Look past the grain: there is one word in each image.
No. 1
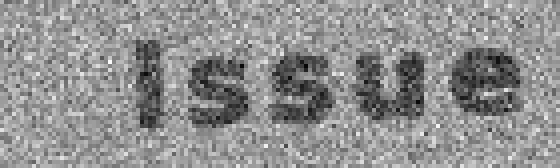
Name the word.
issue
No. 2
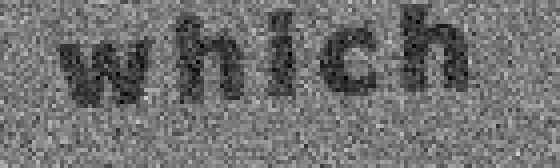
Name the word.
which
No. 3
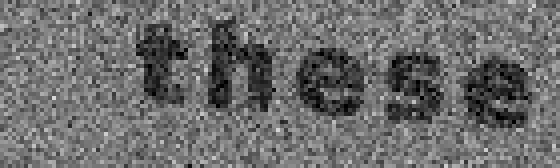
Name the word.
these
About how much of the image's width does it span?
two thirds
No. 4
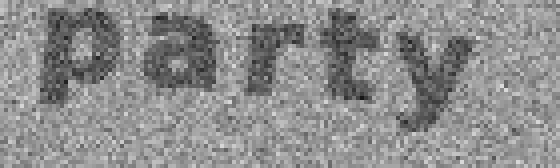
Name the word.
party
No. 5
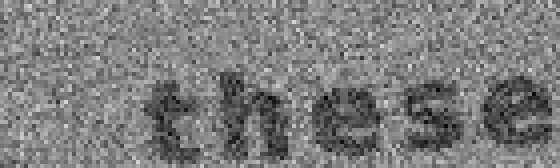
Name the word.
these
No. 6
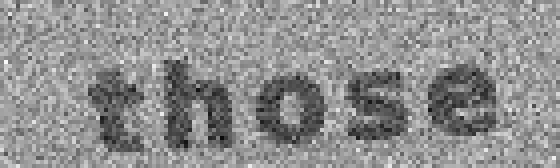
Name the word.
those
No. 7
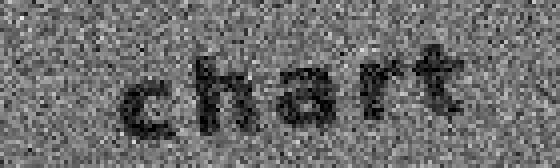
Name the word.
chart
